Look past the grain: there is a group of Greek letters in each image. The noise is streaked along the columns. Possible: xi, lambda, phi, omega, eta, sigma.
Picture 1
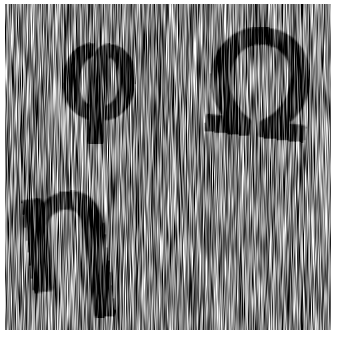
top left: phi; top right: omega; bottom left: eta
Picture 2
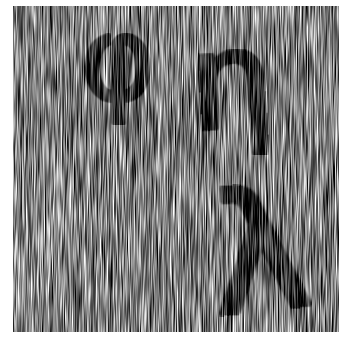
top left: phi; top right: eta; bottom right: lambda
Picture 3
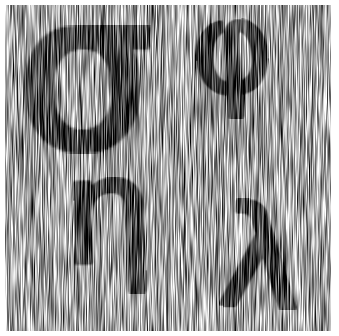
top left: sigma; top right: phi; bottom left: eta; bottom right: lambda
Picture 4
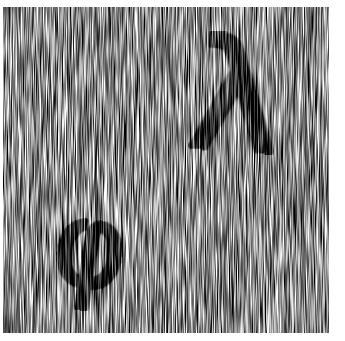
top right: lambda; bottom left: phi
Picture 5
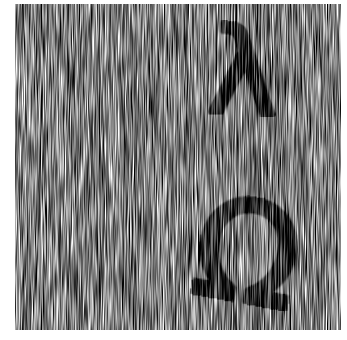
top right: lambda; bottom right: omega
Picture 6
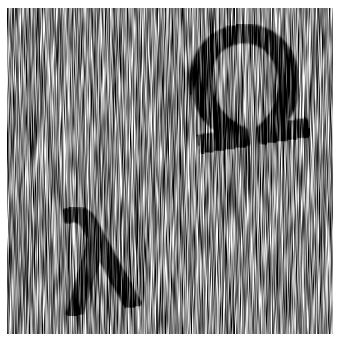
top right: omega; bottom left: lambda
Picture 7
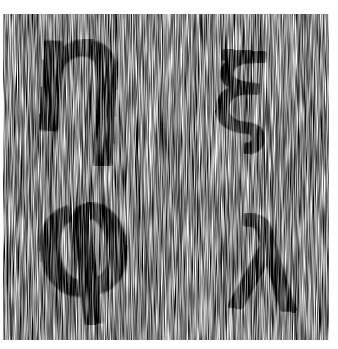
top left: eta; top right: xi; bottom left: phi; bottom right: lambda
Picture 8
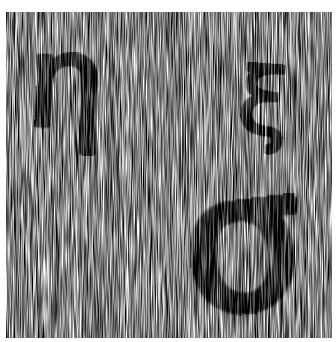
top left: eta; top right: xi; bottom right: sigma
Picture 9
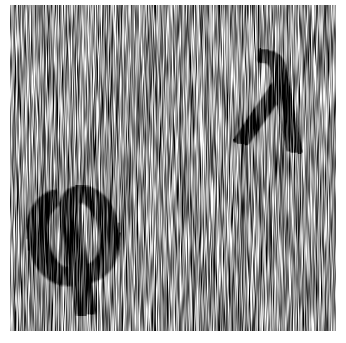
top right: lambda; bottom left: phi
